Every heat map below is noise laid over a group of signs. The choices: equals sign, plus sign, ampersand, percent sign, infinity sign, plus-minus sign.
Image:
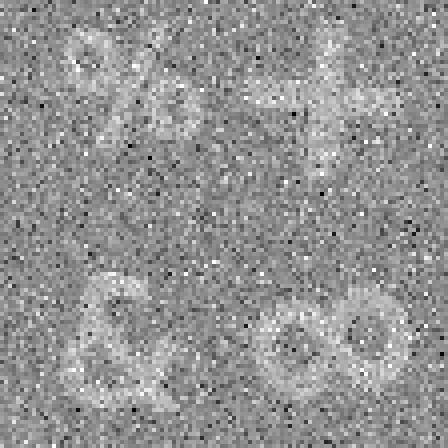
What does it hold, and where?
top left: percent sign; top right: plus sign; bottom left: ampersand; bottom right: infinity sign
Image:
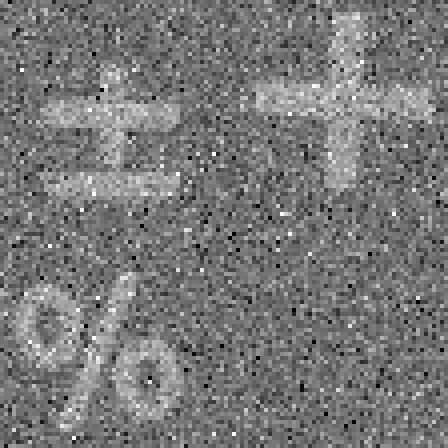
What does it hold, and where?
top left: plus-minus sign; top right: plus sign; bottom left: percent sign
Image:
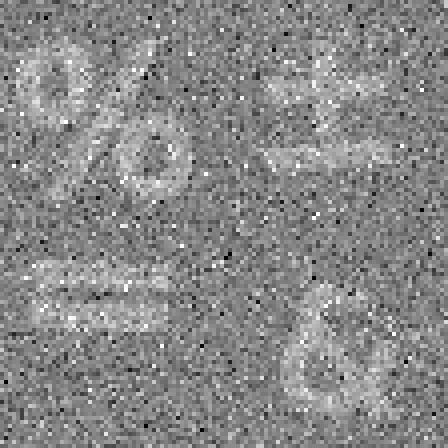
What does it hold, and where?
top left: percent sign; top right: plus-minus sign; bottom left: equals sign; bottom right: ampersand
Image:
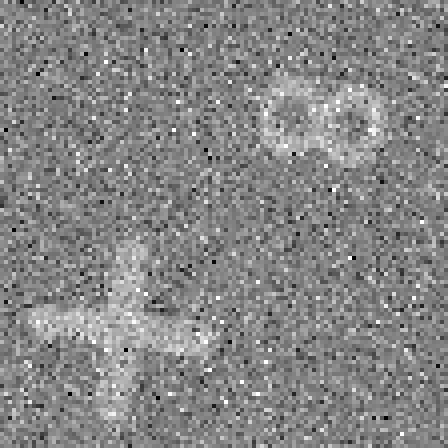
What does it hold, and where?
top right: infinity sign; bottom left: plus sign
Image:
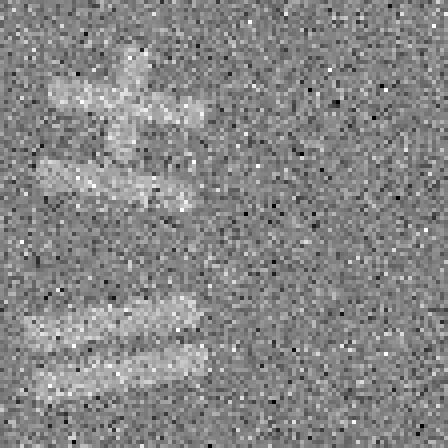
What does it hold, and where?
top left: plus-minus sign; bottom left: equals sign
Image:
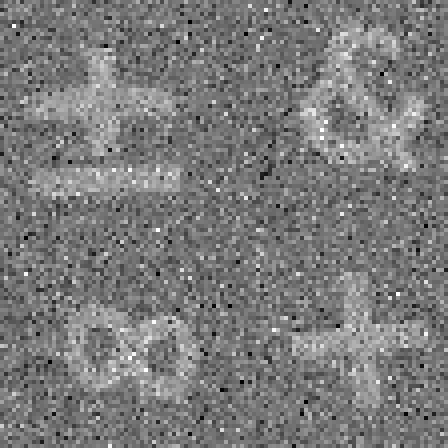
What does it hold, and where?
top left: plus-minus sign; top right: ampersand; bottom left: infinity sign; bottom right: plus sign
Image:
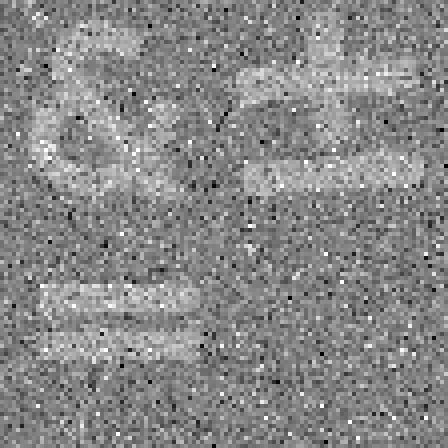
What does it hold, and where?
top left: ampersand; top right: plus-minus sign; bottom left: equals sign
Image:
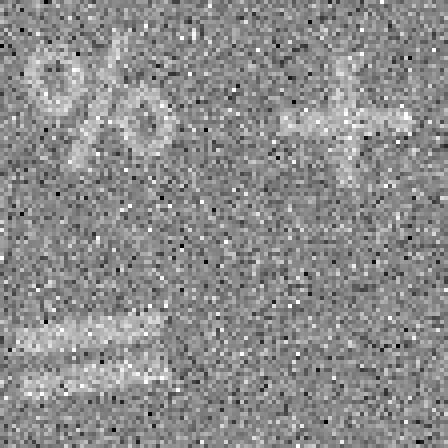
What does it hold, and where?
top left: percent sign; top right: plus sign; bottom left: equals sign
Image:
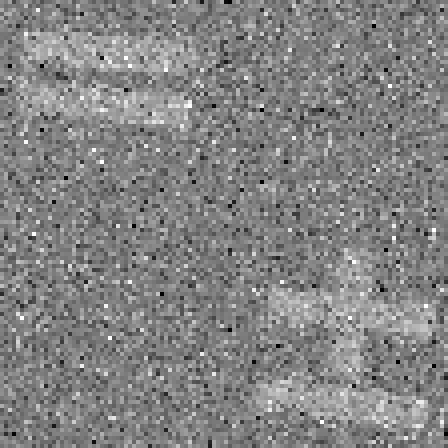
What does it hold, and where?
top left: equals sign; bottom right: plus-minus sign
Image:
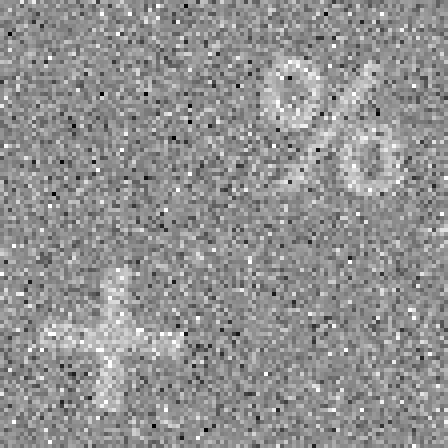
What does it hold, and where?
top right: percent sign; bottom left: plus sign
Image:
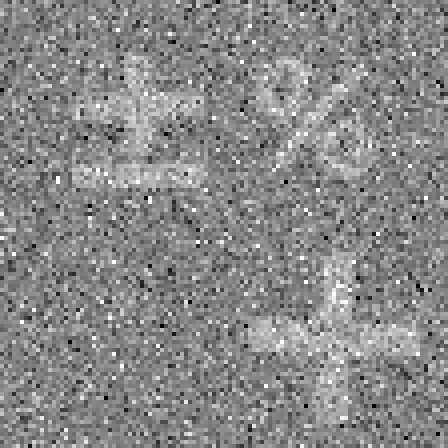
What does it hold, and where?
top left: plus-minus sign; top right: percent sign; bottom right: plus sign
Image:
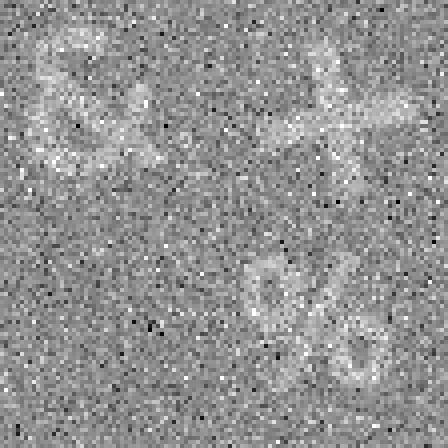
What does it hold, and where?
top left: ampersand; top right: plus sign; bottom right: percent sign
